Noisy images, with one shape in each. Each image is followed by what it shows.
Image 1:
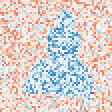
blue chess pawn
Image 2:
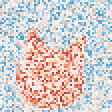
red cat's head
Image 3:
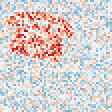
red telephone
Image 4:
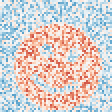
red smiling face
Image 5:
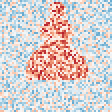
red chess pawn
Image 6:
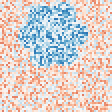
blue flower
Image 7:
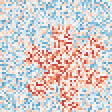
red asterisk
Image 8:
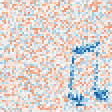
blue pair of musical notes
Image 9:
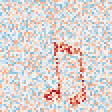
red pair of musical notes
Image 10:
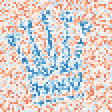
blue chess queen
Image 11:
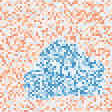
blue cloud
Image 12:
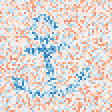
blue anchor
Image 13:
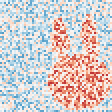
red rabbit's head
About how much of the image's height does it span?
nearly all
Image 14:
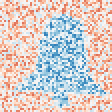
blue bell
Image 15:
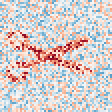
red pair of scissors
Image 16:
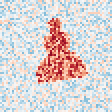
red chess pawn
